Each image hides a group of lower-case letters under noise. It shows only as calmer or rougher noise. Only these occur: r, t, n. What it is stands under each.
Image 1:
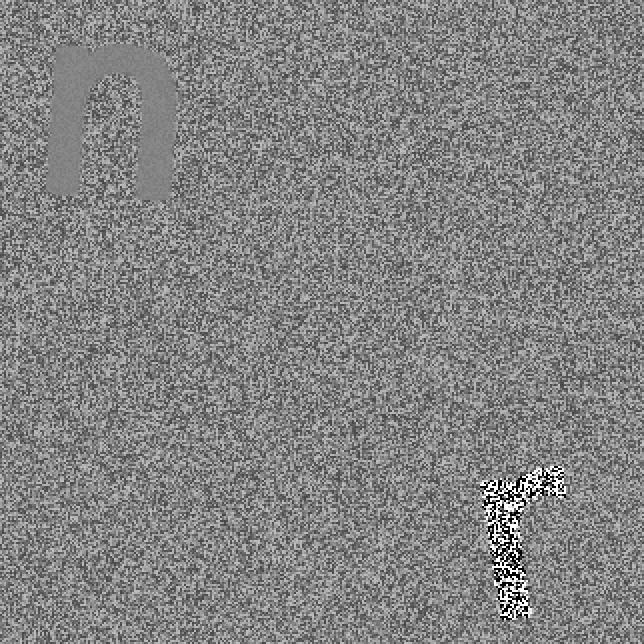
top left: calm n; bottom right: rough r
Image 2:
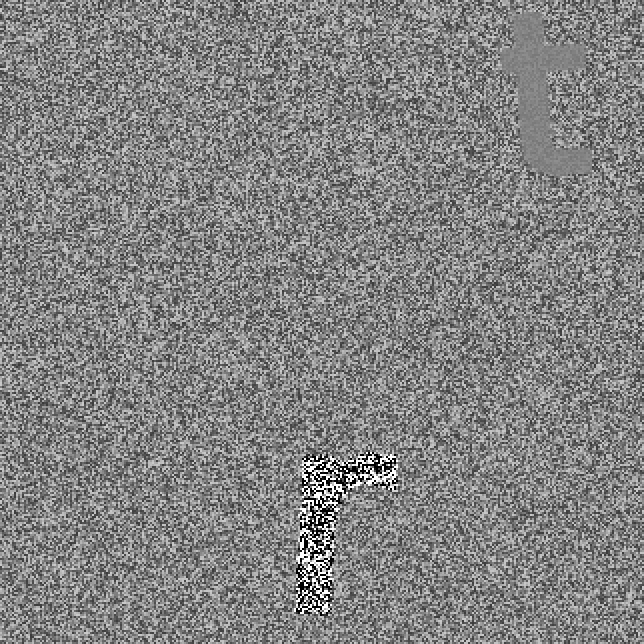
top right: calm t; bottom middle: rough r
